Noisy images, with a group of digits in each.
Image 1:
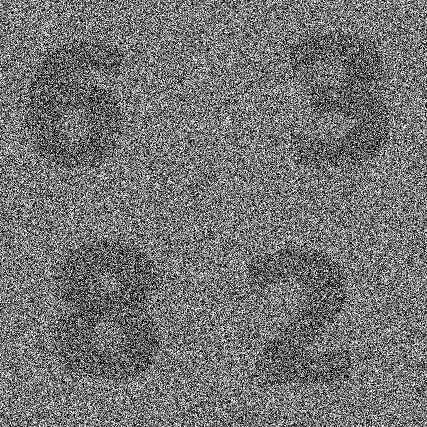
top left: 6; top right: 3; bottom left: 8; bottom right: 2
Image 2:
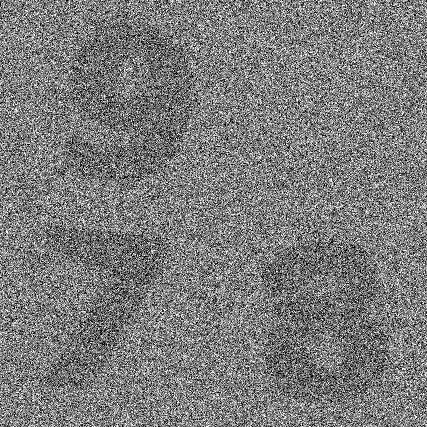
top left: 9; bottom left: 7; bottom right: 8
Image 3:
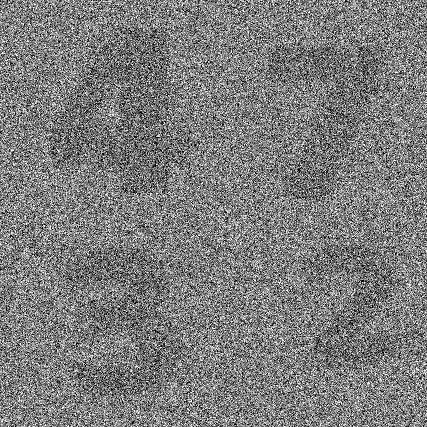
top left: 4; top right: 7; bottom left: 3; bottom right: 2
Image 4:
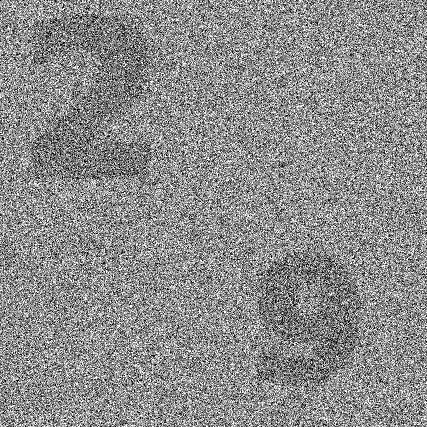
top left: 2; bottom right: 9
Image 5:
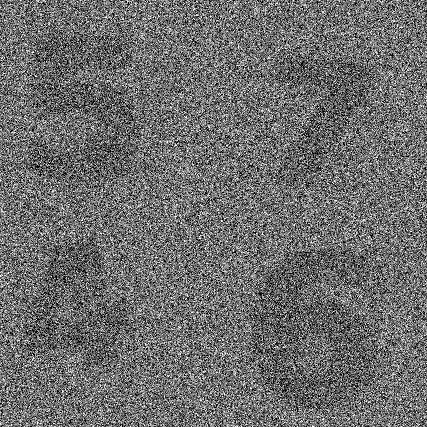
top left: 5; top right: 7; bottom left: 4; bottom right: 6
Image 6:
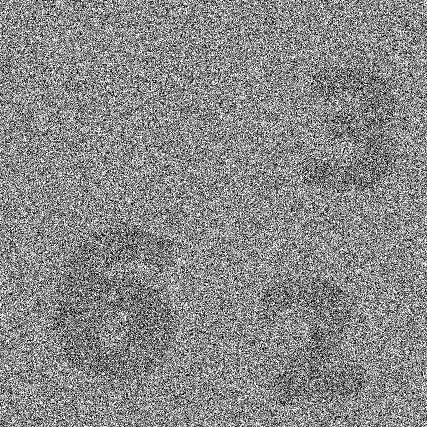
top right: 3; bottom left: 6; bottom right: 2
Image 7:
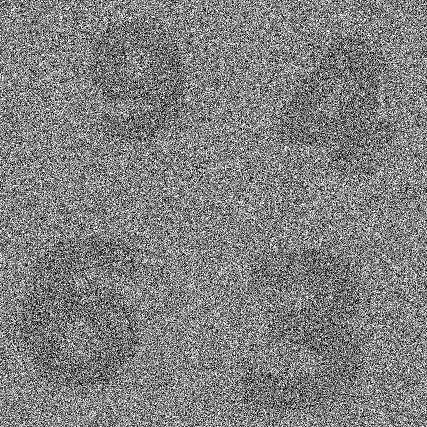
top left: 9; top right: 4; bottom left: 6; bottom right: 3
